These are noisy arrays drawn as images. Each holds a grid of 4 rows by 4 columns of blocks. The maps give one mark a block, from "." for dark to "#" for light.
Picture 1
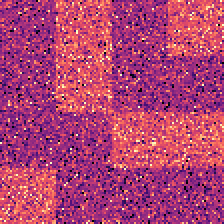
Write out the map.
. # . #
. # . .
. . # #
# . . .
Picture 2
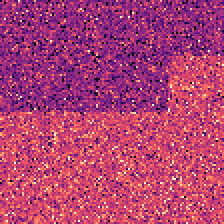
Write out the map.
. . . .
. . . #
# # # #
# # # #
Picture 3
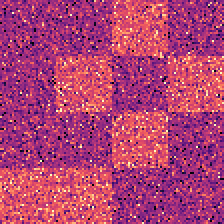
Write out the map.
. . # .
. # . #
. . # .
# # . .
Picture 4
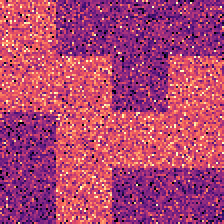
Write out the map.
# . . .
# # . #
. # # #
. # . .
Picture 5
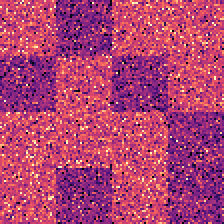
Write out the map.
# . # #
. # . #
# # # .
# . # .
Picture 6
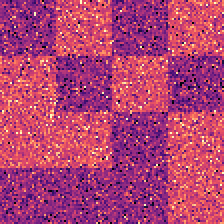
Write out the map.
. # . #
# . # .
# # . #
. . . #
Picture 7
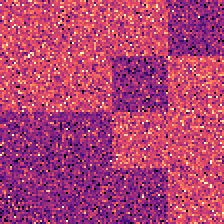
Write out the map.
# # # .
# # . #
. . # #
. . . #
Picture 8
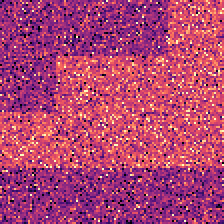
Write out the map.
. . . #
. # # #
# # # #
. . . .
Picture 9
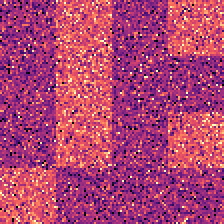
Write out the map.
. # . #
. # . .
. # . #
# . . .
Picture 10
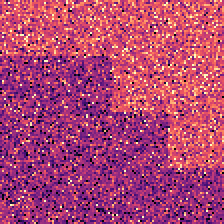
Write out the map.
# # # #
. . # #
. . . #
. . . .
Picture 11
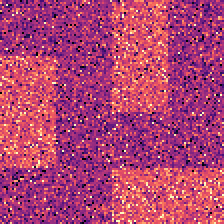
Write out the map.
. . # .
# . # .
# . . .
. . # #
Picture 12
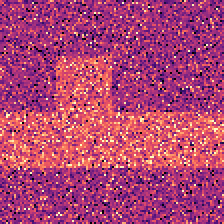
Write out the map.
. . . .
. # . .
# # # #
. . . .
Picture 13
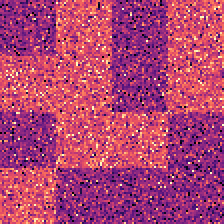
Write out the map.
. # . #
# # . #
. # # .
# . . .
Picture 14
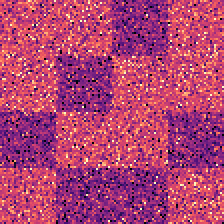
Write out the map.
# # . #
# . # #
. # # .
# . . #
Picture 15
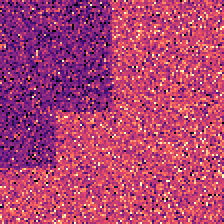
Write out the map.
. . # #
. . # #
. # # #
# # # #
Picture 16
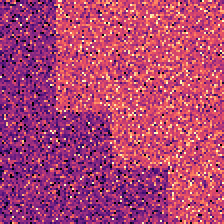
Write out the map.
. # # #
. # # #
. . # #
. . . #
